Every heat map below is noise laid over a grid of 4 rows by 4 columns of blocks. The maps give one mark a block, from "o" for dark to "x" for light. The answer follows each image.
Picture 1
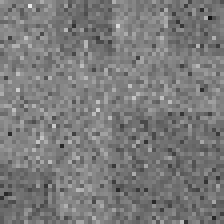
x o x o
x x x x
x x o o
o x o o
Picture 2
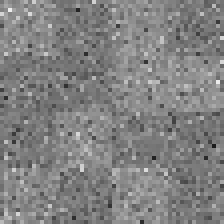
x o x o
o o x x
o x o o
x o x o
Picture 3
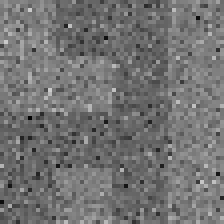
x o o x
x x o x
o o o x
o x o x
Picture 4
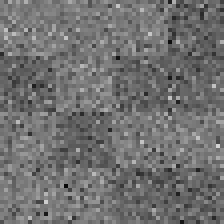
x x x o
o x o o
x o x x
x x o o
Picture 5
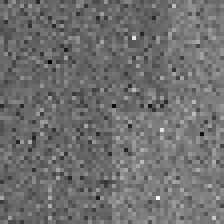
o o o x
o o o x
o o x x
o o x x
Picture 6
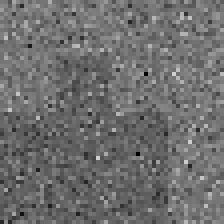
x x x x
x o x x
o o o x
o o o x
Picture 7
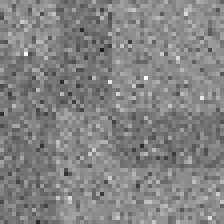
x o x x
o o x x
o x o o
o x x x
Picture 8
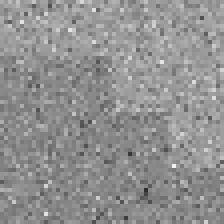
x x x x
o o x x
o o o x
o o o o
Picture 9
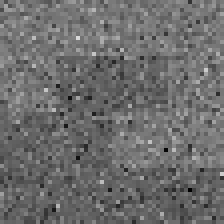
x x x x
x o o x
o o x x
o o o o
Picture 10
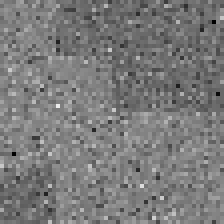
x o o o
x x o o
x x x x
o x x x
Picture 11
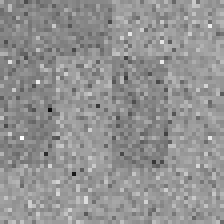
o o x x
o x o x
o x o x
x x x x
